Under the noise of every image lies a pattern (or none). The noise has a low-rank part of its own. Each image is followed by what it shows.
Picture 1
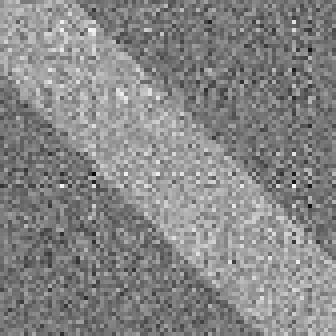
a diagonal band
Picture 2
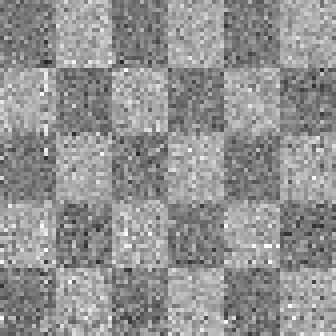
a checkerboard
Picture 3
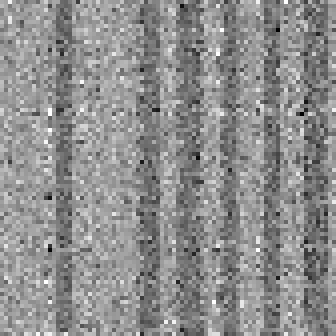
bands of columns
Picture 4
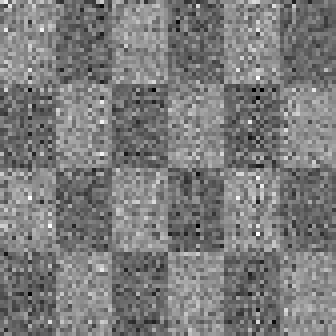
a checkerboard
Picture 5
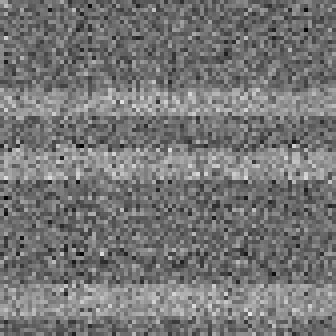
bands of rows
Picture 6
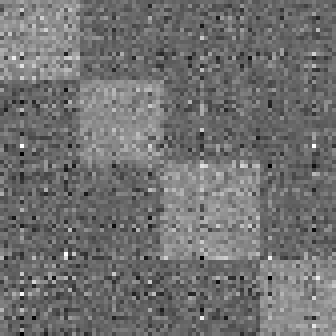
blocks along the diagonal
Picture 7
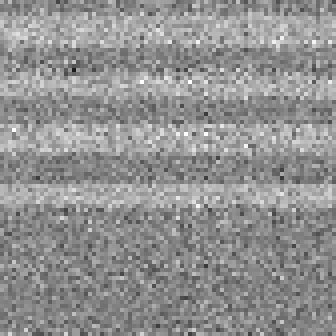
bands of rows
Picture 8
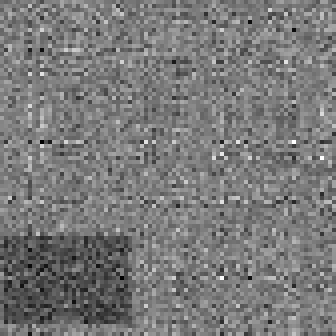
one block
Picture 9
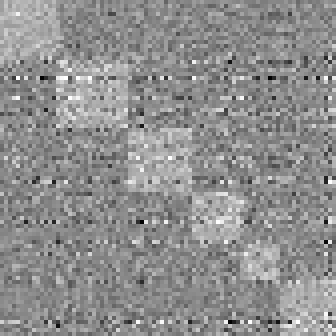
blocks along the diagonal
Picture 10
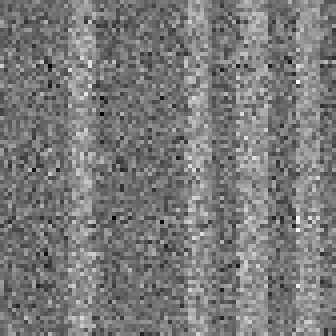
bands of columns
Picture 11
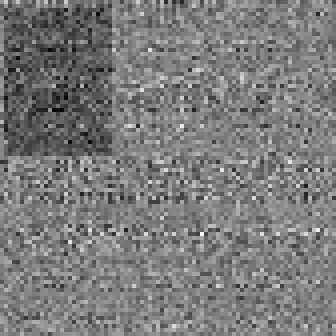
one block
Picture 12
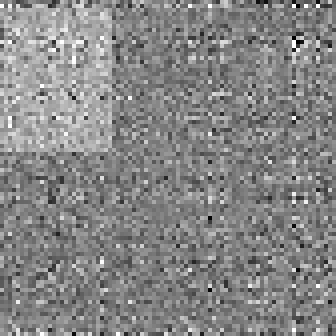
one block
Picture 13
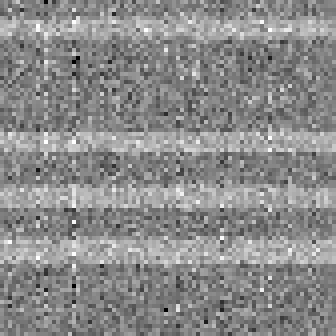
bands of rows
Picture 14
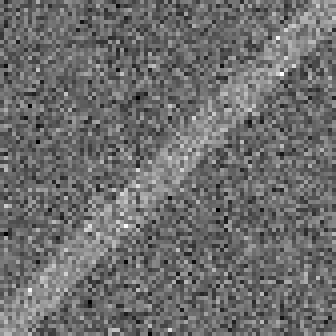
a diagonal band
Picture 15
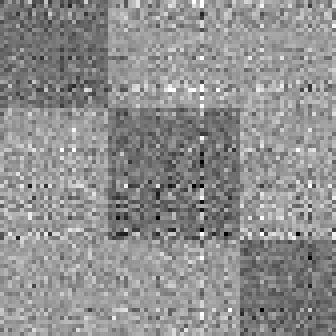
blocks along the diagonal
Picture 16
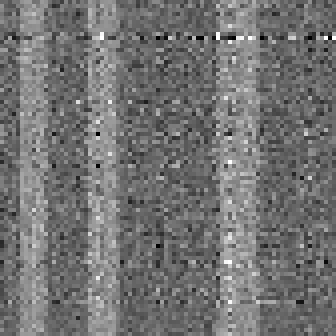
bands of columns
